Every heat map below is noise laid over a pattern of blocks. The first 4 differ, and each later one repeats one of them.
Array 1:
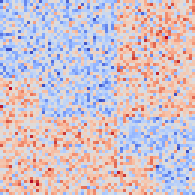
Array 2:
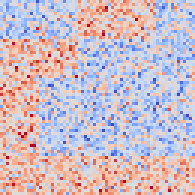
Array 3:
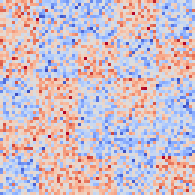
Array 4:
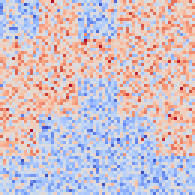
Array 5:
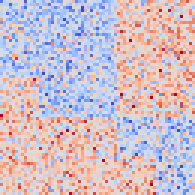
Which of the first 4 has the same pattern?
1
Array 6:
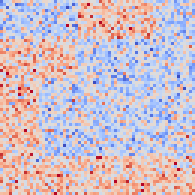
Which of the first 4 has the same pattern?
2
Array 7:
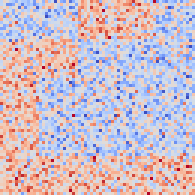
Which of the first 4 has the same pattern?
2
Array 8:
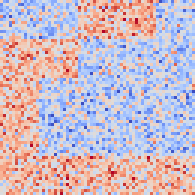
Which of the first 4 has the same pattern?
2
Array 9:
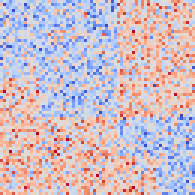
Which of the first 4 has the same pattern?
1
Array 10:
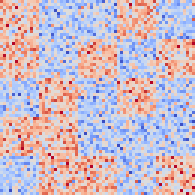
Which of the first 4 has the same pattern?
3
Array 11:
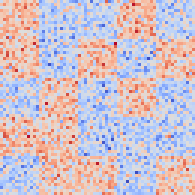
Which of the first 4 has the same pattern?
3
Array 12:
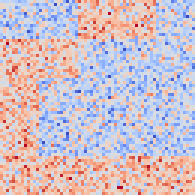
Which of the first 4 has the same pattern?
2
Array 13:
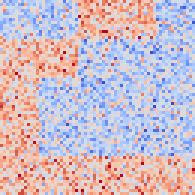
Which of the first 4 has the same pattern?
2
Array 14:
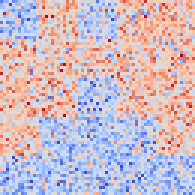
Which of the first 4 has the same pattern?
4
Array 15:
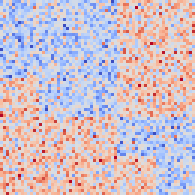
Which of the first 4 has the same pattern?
1
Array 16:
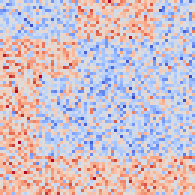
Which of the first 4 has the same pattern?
2
